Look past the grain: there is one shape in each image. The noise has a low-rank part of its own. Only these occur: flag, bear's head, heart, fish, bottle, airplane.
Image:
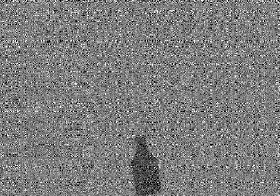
bottle
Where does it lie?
bottom middle
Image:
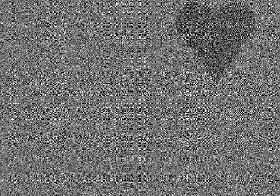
heart
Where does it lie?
top right
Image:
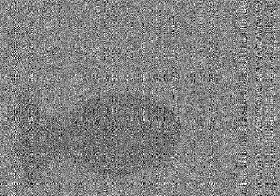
fish
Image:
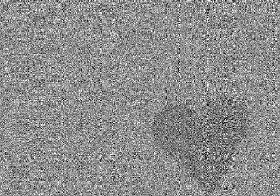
heart
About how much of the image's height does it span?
half
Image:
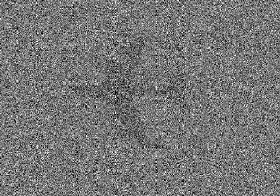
airplane
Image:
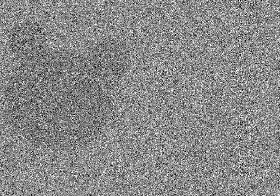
bear's head
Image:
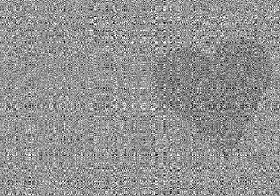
heart
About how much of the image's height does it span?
two thirds
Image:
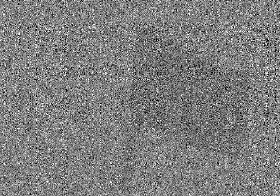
flag
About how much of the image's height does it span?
nearly all
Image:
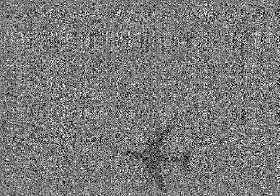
airplane
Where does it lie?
bottom middle
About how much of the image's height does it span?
a third
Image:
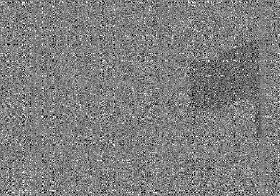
flag
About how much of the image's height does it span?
half
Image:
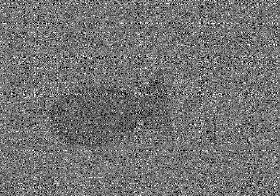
fish
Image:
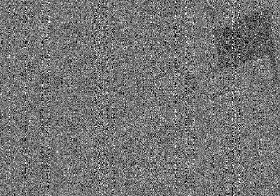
flag
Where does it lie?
top right
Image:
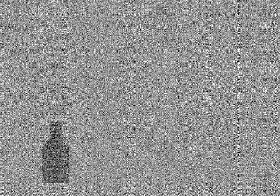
bottle
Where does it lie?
bottom left
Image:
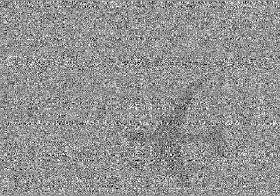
airplane
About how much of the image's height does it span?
half
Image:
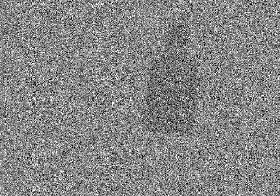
bottle
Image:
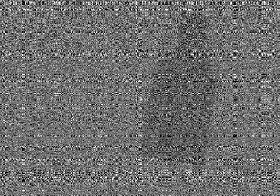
bottle
